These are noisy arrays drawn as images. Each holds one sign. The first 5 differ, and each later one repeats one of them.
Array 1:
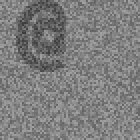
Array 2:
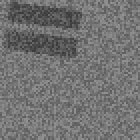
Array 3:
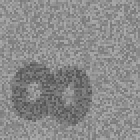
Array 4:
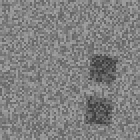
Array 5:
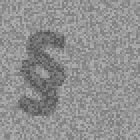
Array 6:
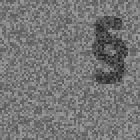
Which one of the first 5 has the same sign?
5
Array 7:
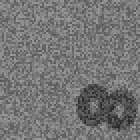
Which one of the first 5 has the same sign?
3
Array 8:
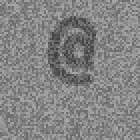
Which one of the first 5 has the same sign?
1
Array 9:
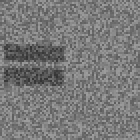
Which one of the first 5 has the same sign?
2
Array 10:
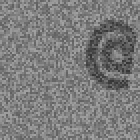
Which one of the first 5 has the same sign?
1
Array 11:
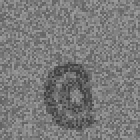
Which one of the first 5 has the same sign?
1
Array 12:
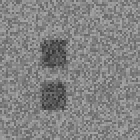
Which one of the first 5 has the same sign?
4
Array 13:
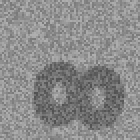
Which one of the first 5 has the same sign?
3
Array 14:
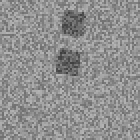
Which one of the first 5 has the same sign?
4
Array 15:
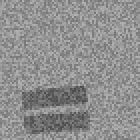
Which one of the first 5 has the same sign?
2
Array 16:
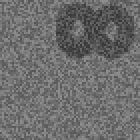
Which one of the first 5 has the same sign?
3
